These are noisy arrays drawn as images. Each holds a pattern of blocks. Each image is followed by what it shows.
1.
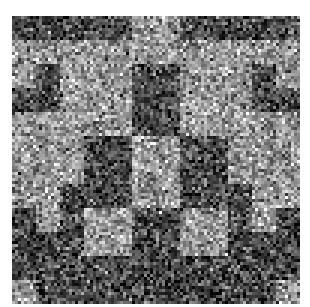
left and right mirror each other
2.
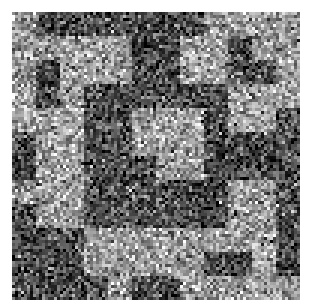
mirrored about the diagonal from the bottom left
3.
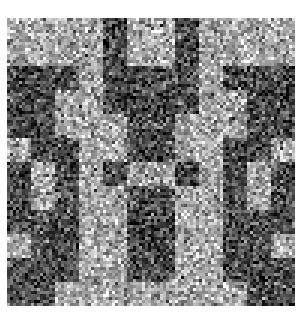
left and right mirror each other
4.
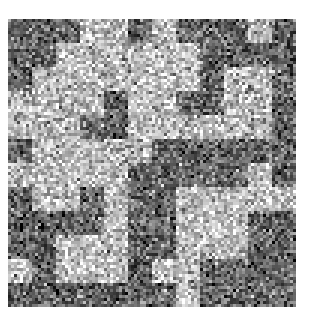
mirrored about the diagonal from the top left
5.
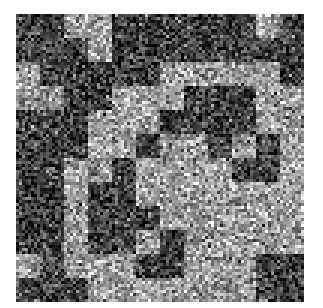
mirrored about the diagonal from the top left
